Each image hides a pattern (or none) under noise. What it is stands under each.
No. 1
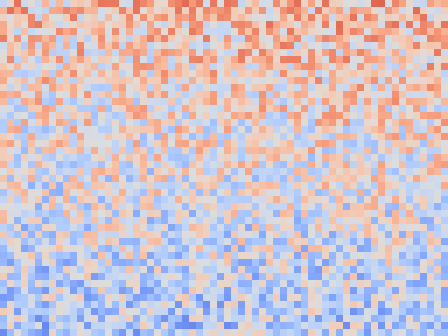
a smooth slope
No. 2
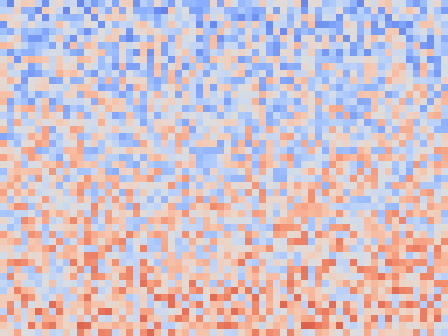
a smooth slope
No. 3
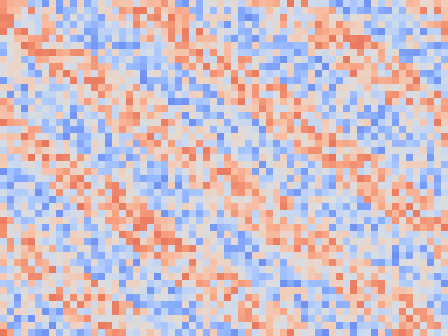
diagonal stripes
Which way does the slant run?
top left to bottom right
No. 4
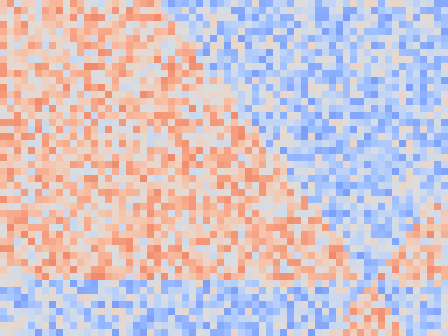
spokes from one point
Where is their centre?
bottom right
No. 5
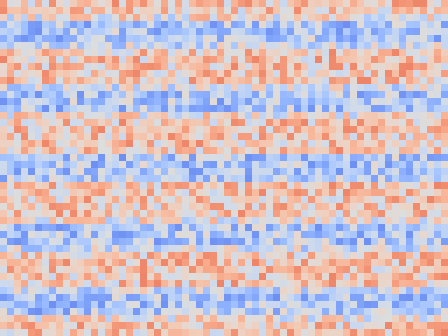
horizontal stripes
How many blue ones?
5
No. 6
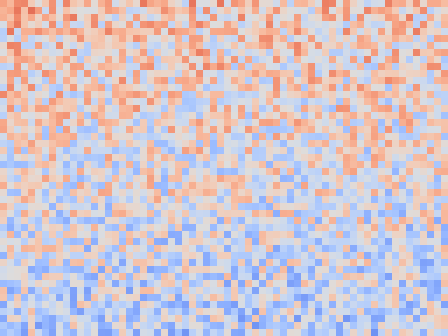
a smooth slope
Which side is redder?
top
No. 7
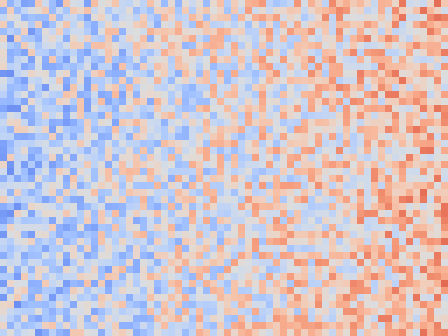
a smooth slope
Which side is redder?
right
